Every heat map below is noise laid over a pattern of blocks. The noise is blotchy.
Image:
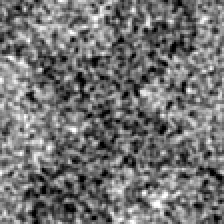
the same after a half turn
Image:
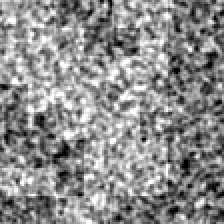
no symmetry
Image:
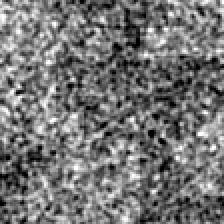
no symmetry
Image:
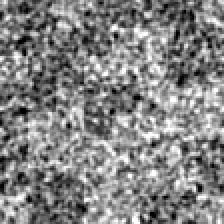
mirrored about the diagonal from the top left
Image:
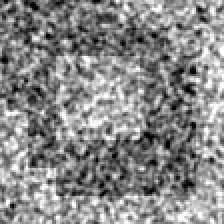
mirrored about the diagonal from the top left
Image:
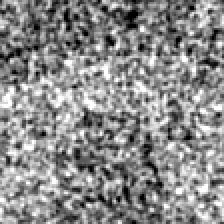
left and right mirror each other
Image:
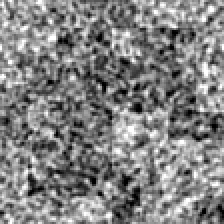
mirrored about the diagonal from the top left
